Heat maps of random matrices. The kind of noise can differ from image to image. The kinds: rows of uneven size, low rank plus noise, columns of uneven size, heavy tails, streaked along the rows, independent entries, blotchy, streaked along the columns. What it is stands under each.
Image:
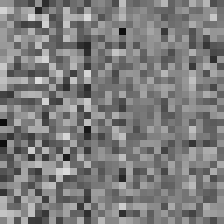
columns of uneven size
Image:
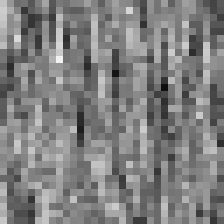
streaked along the columns
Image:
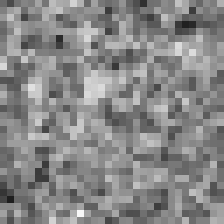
blotchy
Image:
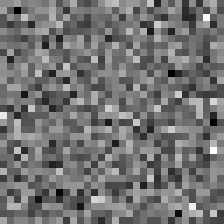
independent entries
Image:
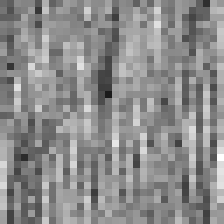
streaked along the columns
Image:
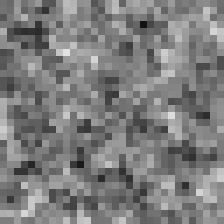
blotchy
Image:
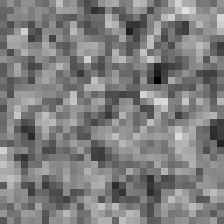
blotchy
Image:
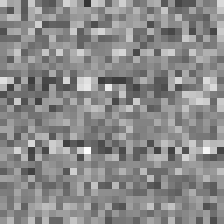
rows of uneven size
